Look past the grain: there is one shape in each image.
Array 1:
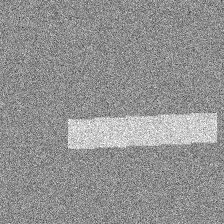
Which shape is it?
bar
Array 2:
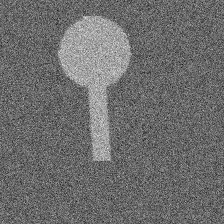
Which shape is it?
lollipop
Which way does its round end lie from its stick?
up
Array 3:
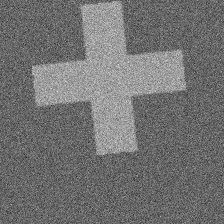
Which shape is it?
cross
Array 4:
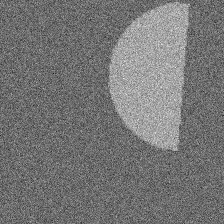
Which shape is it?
half disc
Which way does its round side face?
left
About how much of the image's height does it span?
two thirds
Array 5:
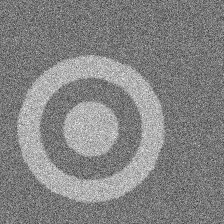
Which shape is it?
bullseye
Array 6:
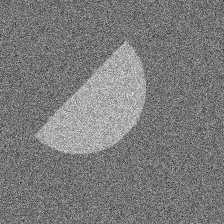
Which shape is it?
half disc
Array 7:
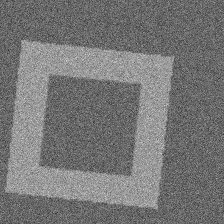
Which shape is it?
square frame
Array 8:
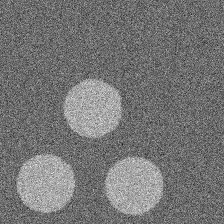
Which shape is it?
three dots
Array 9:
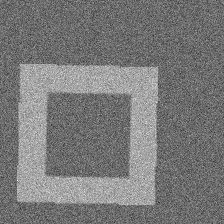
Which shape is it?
square frame
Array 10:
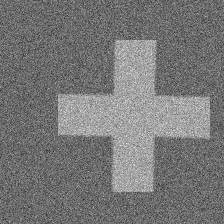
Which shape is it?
cross
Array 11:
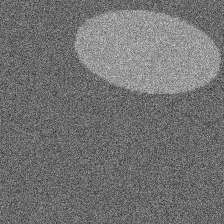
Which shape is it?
ellipse
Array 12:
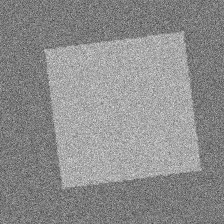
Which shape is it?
square
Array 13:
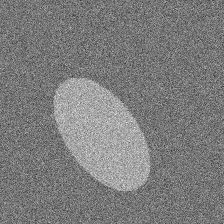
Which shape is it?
ellipse
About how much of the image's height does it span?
half
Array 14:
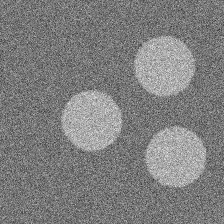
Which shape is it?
three dots
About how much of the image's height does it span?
two thirds
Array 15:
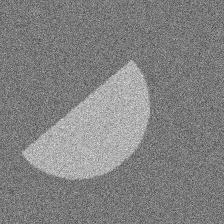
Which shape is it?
half disc
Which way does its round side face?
down and right
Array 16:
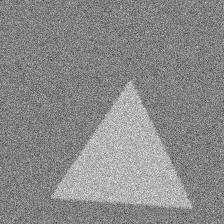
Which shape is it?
triangle
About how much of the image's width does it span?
two thirds
